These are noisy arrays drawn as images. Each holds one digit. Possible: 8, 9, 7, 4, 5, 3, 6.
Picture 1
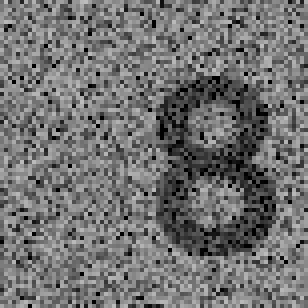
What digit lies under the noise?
8
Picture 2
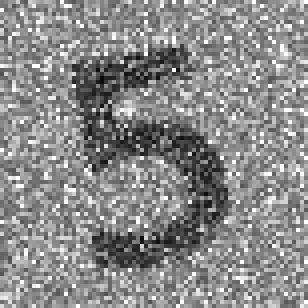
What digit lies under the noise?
5
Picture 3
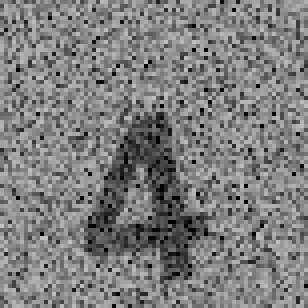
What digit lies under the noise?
4
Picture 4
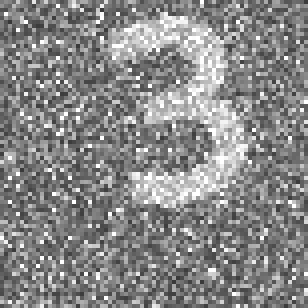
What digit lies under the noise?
3
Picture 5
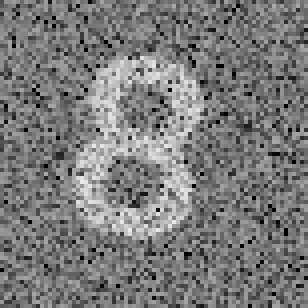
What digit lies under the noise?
8
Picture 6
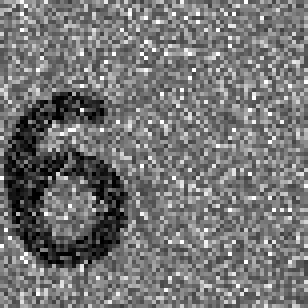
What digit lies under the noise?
6
